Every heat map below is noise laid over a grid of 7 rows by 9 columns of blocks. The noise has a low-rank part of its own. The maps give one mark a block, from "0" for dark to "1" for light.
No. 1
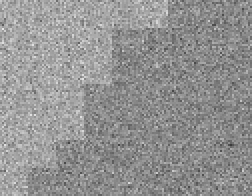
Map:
1 1 1 1 1 1 0 0 0
1 1 1 1 0 0 0 0 0
1 1 1 1 0 0 0 0 0
1 1 1 0 0 0 0 0 0
1 1 1 0 0 0 0 0 0
1 1 0 0 0 0 0 0 0
1 0 0 0 0 0 0 0 0
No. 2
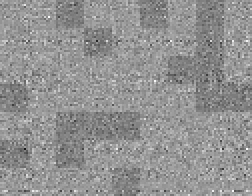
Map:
1 1 0 1 1 0 1 0 1
1 1 1 0 1 1 1 0 1
1 1 1 1 1 1 0 0 1
0 1 1 1 1 1 1 0 0
1 1 0 0 0 1 1 1 1
0 1 0 1 1 1 1 1 1
1 1 1 1 0 1 1 1 1
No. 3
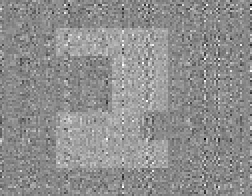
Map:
0 0 0 0 0 0 0 0 0
0 0 1 1 1 1 0 0 0
0 0 0 0 1 1 0 0 0
0 0 0 0 1 1 0 0 0
0 0 1 1 1 0 0 0 0
0 0 1 1 1 1 0 0 0
0 0 0 0 0 0 0 0 0
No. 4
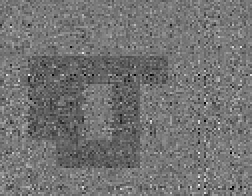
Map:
1 1 1 1 1 1 1 1 1
1 1 1 1 1 1 1 1 1
1 0 0 0 0 0 1 1 1
1 0 0 1 0 1 1 1 1
1 0 0 1 0 1 1 1 1
1 1 0 0 0 1 1 1 1
1 1 1 1 1 1 1 1 1
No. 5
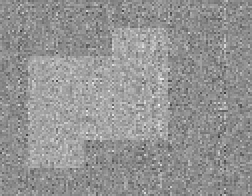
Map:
0 0 0 0 0 0 0 0 0
0 0 0 0 1 1 0 0 0
0 1 1 1 1 1 0 0 0
0 1 1 1 1 1 0 0 0
0 1 1 1 1 1 0 0 0
0 1 1 0 0 0 0 0 0
0 0 0 0 0 0 0 0 0
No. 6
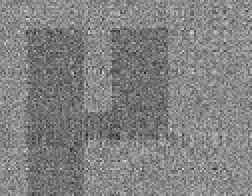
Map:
1 1 1 1 1 1 1 1 1
1 0 0 1 0 0 1 1 1
1 0 0 1 0 0 1 1 1
1 0 0 1 0 0 1 1 1
1 0 0 0 0 0 1 1 1
1 0 0 1 1 1 1 1 1
1 0 0 1 1 1 1 1 1
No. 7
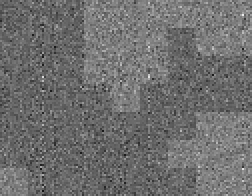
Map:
0 0 0 1 1 1 1 1 1
0 0 0 1 1 1 0 1 1
0 0 0 1 1 1 0 0 0
0 0 0 0 1 0 0 0 0
0 0 0 0 0 0 0 1 1
0 0 0 0 0 0 1 1 1
1 0 0 0 0 0 0 1 1
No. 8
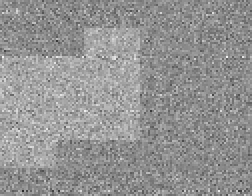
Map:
0 0 0 0 0 0 0 0 0
0 0 0 1 1 0 0 0 0
1 1 1 1 1 0 0 0 0
1 1 1 1 1 0 0 0 0
1 1 1 1 1 0 0 0 0
1 1 0 0 0 0 0 0 0
0 0 0 0 0 0 0 0 0
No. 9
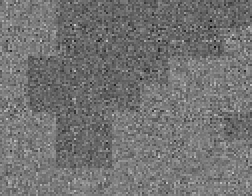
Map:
1 1 0 0 0 0 0 0 0
1 1 0 0 0 0 0 0 1
1 0 0 0 0 0 1 1 1
1 0 0 0 0 1 1 1 1
1 1 0 0 1 1 1 1 0
1 1 0 0 1 1 1 1 1
1 1 1 1 1 1 1 1 1
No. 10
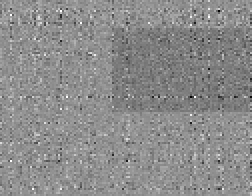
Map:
1 1 1 1 1 1 1 1 1
1 1 1 1 0 0 0 0 0
1 1 1 1 0 0 0 0 0
1 1 1 1 0 0 0 0 0
1 1 1 1 1 1 1 1 1
1 1 1 1 1 1 1 1 1
1 1 1 1 1 1 1 1 1
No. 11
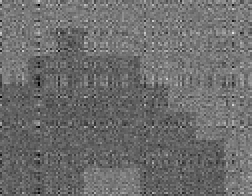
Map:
1 1 1 1 1 1 1 1 1
1 1 0 1 1 1 1 1 1
1 0 0 0 0 1 1 1 1
0 0 0 0 0 0 1 1 1
0 0 0 0 0 0 0 1 1
0 0 0 0 0 0 0 0 1
0 0 0 1 1 0 0 0 1
